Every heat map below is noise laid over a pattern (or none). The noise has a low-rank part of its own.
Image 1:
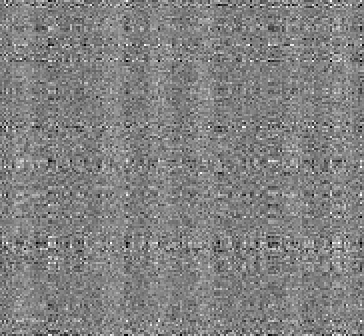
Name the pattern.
bands of columns
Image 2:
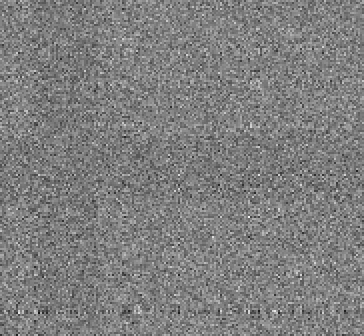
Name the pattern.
bands of rows crossing bands of columns
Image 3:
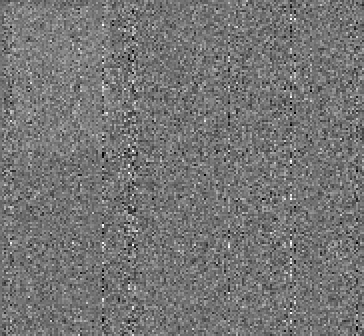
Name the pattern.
one block
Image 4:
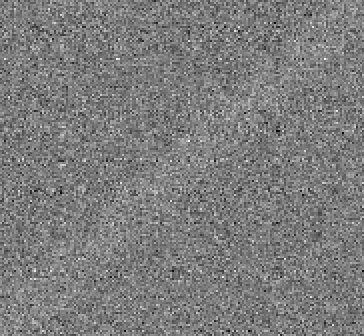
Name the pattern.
a diagonal band
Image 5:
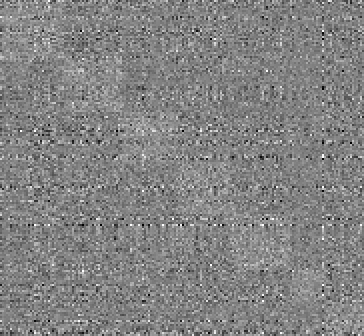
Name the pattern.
blocks along the diagonal
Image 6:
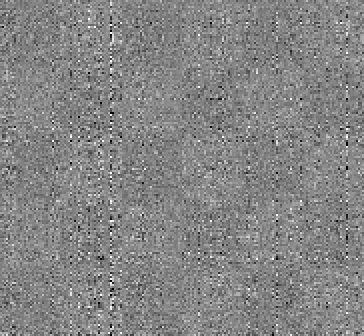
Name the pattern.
a checkerboard
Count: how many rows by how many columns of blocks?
5 by 6
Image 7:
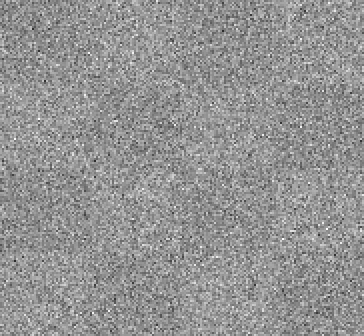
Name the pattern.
a checkerboard
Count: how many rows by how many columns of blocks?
4 by 4
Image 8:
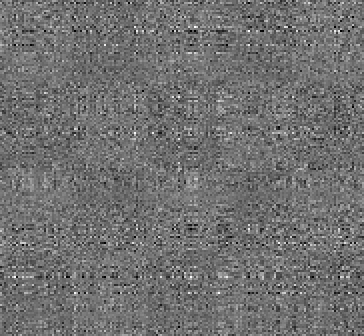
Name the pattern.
a checkerboard
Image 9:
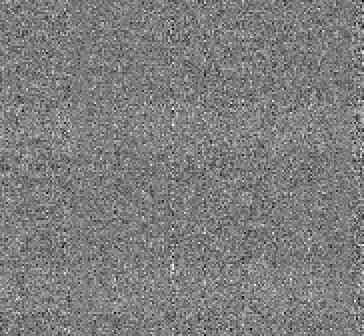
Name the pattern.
bands of rows
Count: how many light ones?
2
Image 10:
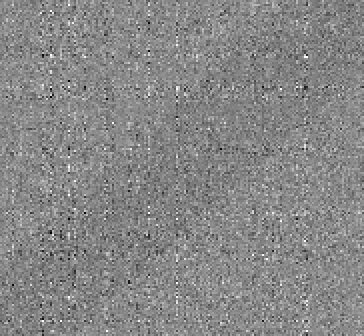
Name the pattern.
a diagonal band
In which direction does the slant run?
bottom left to top right
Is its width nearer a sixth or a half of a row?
a half
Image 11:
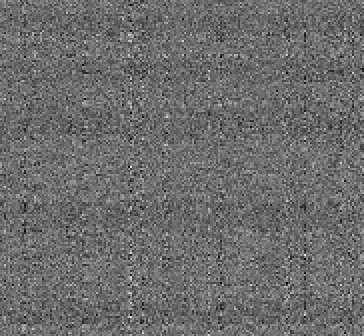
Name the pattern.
bands of rows
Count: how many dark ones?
5
